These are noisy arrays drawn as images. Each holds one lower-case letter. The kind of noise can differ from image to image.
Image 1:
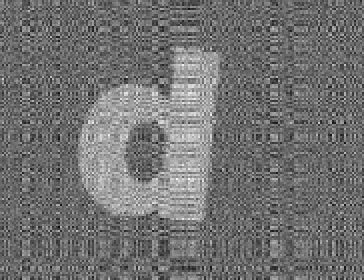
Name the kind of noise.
low rank plus noise
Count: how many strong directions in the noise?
one
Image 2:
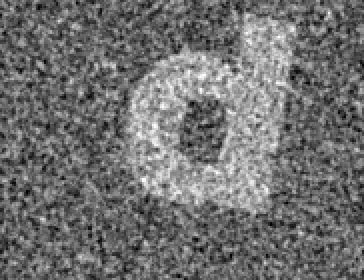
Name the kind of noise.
blotchy
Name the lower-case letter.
d
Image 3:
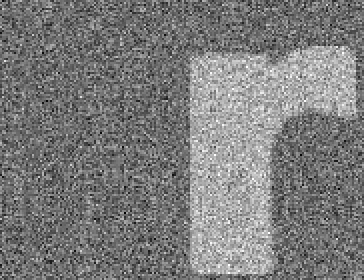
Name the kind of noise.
low rank plus noise
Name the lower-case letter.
r
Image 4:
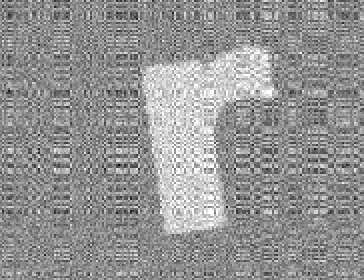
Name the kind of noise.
low rank plus noise
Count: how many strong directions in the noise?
one
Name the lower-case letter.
r
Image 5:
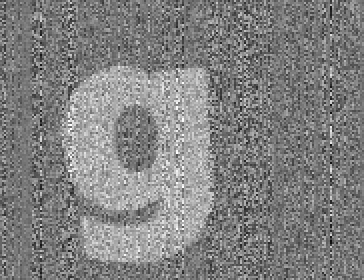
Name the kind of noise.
columns of uneven size
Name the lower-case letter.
g
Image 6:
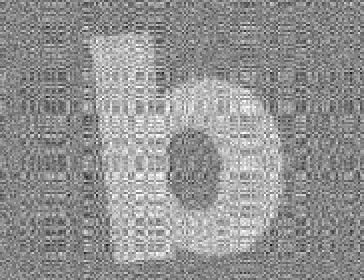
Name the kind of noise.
low rank plus noise
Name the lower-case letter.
b
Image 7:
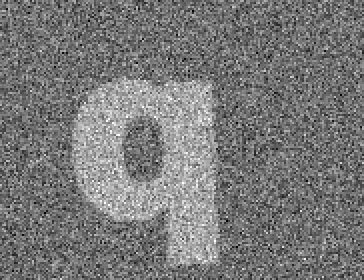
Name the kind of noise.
independent entries
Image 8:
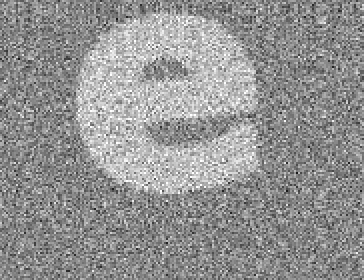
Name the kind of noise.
low rank plus noise
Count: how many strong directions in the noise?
five to eight
